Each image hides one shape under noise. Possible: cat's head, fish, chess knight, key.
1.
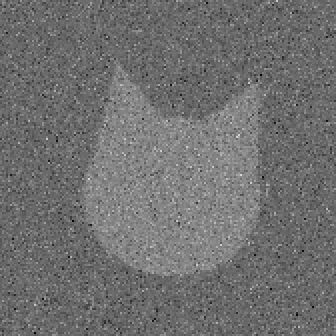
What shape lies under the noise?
cat's head
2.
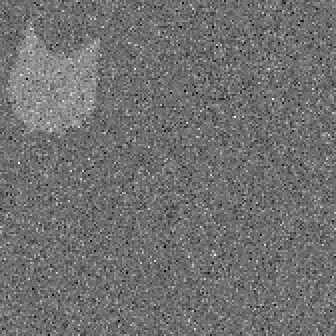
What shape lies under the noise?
cat's head
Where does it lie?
top left
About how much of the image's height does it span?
a third
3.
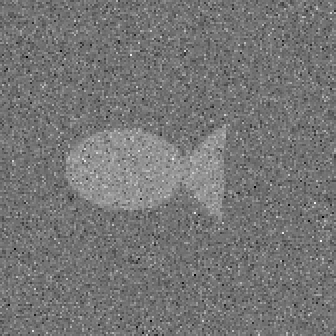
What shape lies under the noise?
fish
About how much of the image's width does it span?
half
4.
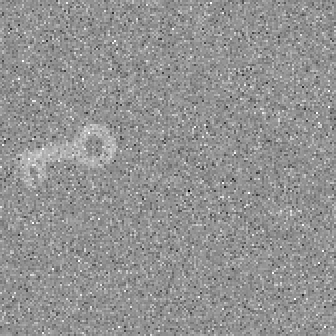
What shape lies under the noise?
key
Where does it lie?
middle left
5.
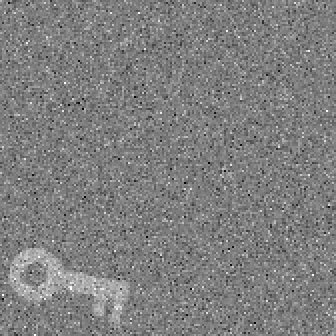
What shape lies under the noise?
key
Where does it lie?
bottom left
